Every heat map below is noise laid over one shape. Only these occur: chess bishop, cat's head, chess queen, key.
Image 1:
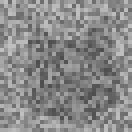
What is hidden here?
dark cat's head
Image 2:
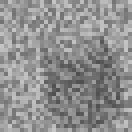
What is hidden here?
dark cat's head
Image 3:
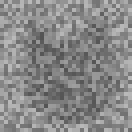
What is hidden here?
dark cat's head
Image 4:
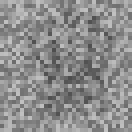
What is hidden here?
dark chess queen
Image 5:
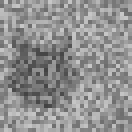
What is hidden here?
dark cat's head
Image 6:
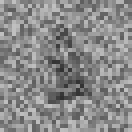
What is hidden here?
dark chess bishop
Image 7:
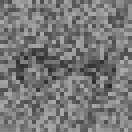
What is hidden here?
dark key
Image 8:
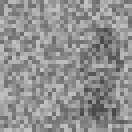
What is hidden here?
dark chess bishop
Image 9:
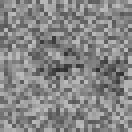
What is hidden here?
dark key
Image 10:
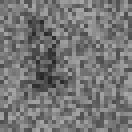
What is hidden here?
dark chess bishop
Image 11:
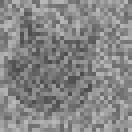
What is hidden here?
dark cat's head
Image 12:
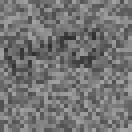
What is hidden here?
dark key
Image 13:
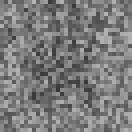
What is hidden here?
dark chess queen
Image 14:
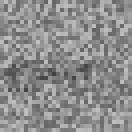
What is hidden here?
dark key
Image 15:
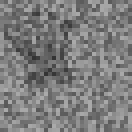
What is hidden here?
dark chess queen
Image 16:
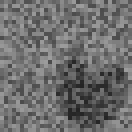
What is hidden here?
dark cat's head
